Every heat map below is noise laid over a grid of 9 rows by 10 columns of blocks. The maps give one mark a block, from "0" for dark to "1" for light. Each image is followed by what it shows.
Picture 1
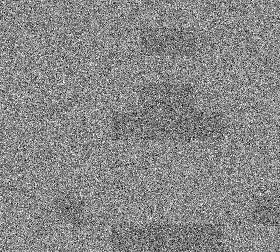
1111111111
1111100111
1111111111
1111100111
1111000011
1111111111
1111111111
1101111110
1111000011
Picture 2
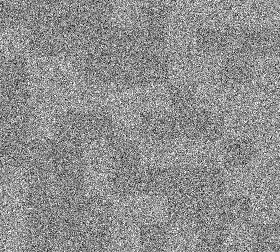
0000101111
1000001000
0110001101
0111110111
0100100011
0001011101
1001000011
1000110001
1000101010
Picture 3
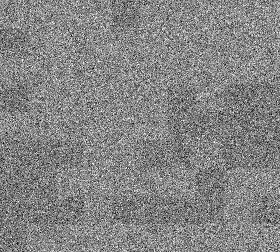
1111011111
0111111111
1111111111
0111110100
1111110000
0001100100
0011111011
0001000010
0111111111
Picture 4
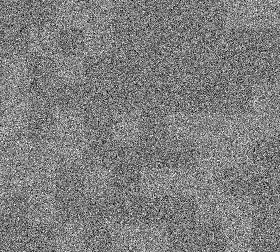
0011000011
0101000000
1010000000
1000000001
1010101111
1110000110
1101011100
0100000110
0010110010
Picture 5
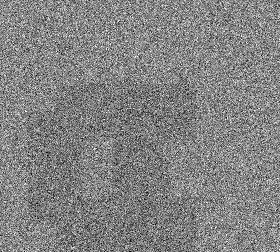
1111111111
1111111111
1111111111
1100000111
1000000111
1001001111
1001001111
1000000111
1100000111
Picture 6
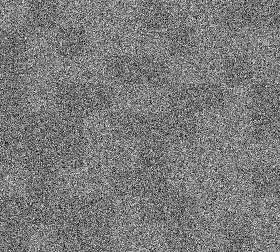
1011101100
0101110111
0111001101
0100110010
0001000110
0001101111
1011001110
0000100111
0100110101
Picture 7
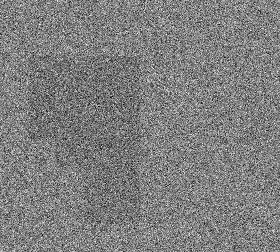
1111111111
1111111111
1000011111
1000011111
1000011111
1100011111
1110011111
1110011111
1111111111
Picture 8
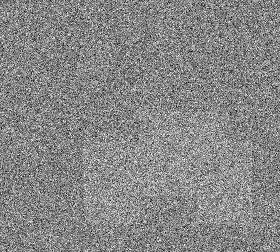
0000000000
0000000000
0000000000
0000000000
0000011100
0001111110
0001111110
0001100110
0000000000
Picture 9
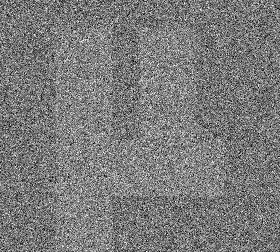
0000000000
0011011000
0011011000
0011011000
0011011000
0011111100
0011111100
0011000000
0011000000
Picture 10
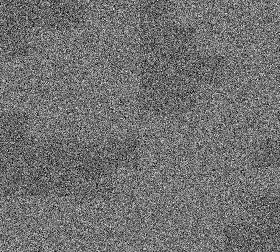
0001101111
0111100111
1111100011
1111100111
0111111111
0000011110
0000111111
1111111110
1111111100
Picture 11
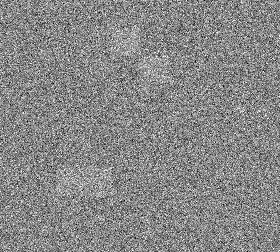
0000000000
0000100000
0000010000
0000000000
0000000000
0000000000
0011000000
0000000000
0000000000
